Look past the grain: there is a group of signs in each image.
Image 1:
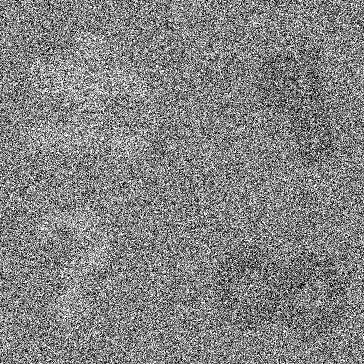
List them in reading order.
top left: light plus-minus sign; top right: dark pilcrow; bottom left: light question mark; bottom right: dark infinity sign
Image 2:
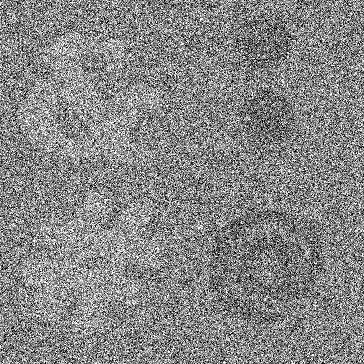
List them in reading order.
top left: light ampersand; top right: dark colon; bottom left: light hash sign; bottom right: dark at sign
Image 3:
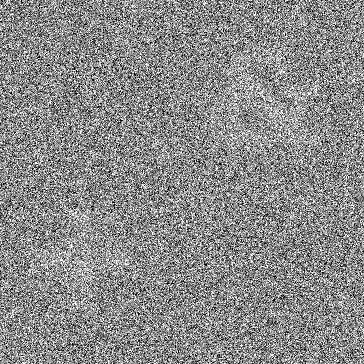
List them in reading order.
top right: light ampersand; bottom left: light plus sign
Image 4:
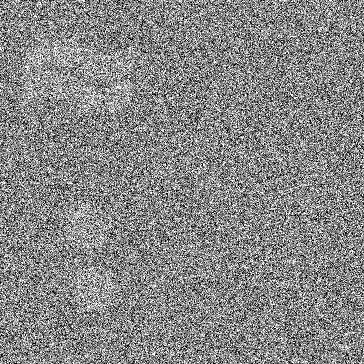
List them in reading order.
top left: light approximately sign; bottom left: light colon
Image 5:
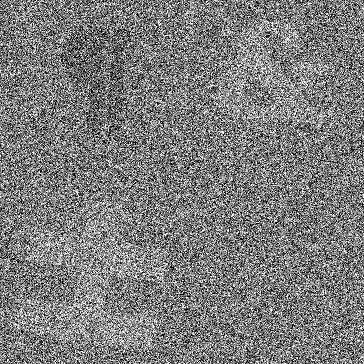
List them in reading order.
top left: dark pilcrow; top right: light ampersand; bottom left: light plus-minus sign
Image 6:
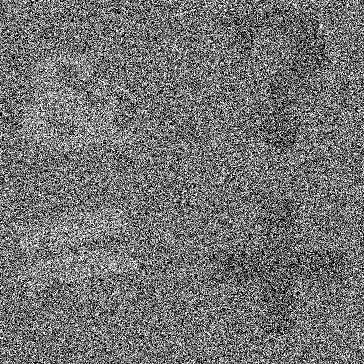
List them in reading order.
top left: light ampersand; top right: dark question mark; bottom left: light equals sign; bottom right: dark plus sign
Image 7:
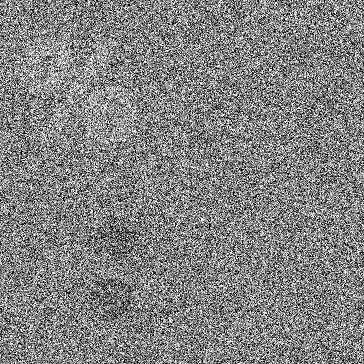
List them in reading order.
top left: light percent sign; bottom left: dark colon
